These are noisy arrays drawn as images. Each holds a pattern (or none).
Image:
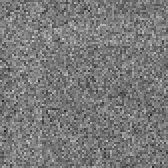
bands of rows crossing bands of columns
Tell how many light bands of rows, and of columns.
1 and 1
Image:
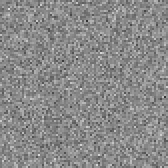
only noise
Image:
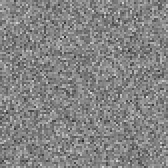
only noise
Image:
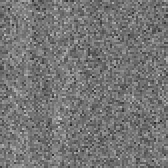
bands of columns
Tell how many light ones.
2
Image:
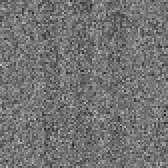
bands of columns
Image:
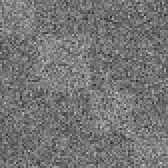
blocks along the diagonal
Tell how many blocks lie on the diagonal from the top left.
4
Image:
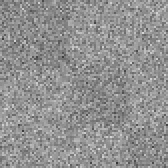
blocks along the diagonal
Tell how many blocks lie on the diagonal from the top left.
3
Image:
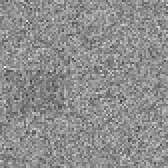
one block
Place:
middle left
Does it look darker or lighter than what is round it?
darker
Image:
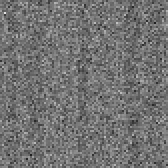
bands of columns
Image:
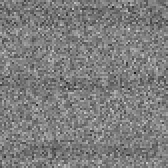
bands of rows
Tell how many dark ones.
3
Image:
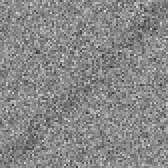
a diagonal band
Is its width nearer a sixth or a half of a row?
a sixth
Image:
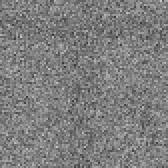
bands of rows crossing bands of columns
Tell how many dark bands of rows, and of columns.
1 and 1
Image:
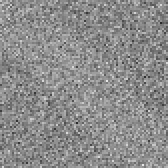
a diagonal band
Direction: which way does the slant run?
top left to bottom right
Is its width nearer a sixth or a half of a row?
a half
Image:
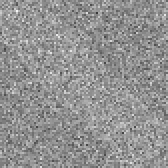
a diagonal band
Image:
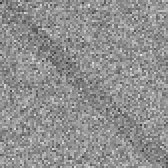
a diagonal band
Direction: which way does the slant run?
top left to bottom right
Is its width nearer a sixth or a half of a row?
a sixth
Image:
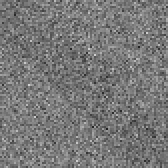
a diagonal band
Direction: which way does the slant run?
top left to bottom right
